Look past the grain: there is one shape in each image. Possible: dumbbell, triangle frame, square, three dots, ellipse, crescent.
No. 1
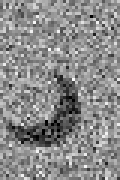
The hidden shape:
crescent
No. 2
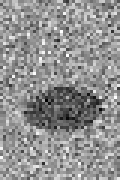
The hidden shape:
ellipse
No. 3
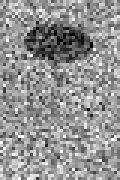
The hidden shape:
ellipse
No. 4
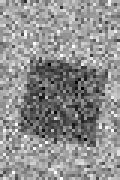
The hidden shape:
square
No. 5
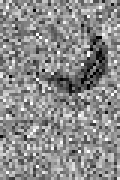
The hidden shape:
crescent
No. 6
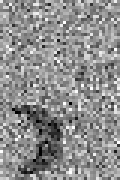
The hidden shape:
crescent
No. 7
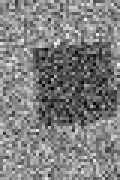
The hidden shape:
square
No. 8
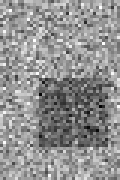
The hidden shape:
square
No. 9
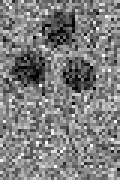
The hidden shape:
three dots
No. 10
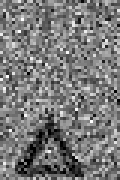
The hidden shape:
triangle frame
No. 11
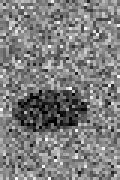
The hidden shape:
ellipse
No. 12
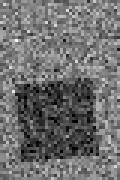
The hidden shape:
square
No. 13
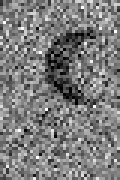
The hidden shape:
crescent
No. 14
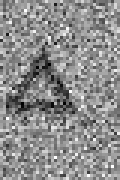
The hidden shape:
triangle frame
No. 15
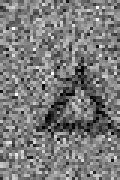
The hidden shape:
triangle frame
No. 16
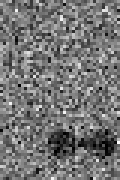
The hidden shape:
dumbbell
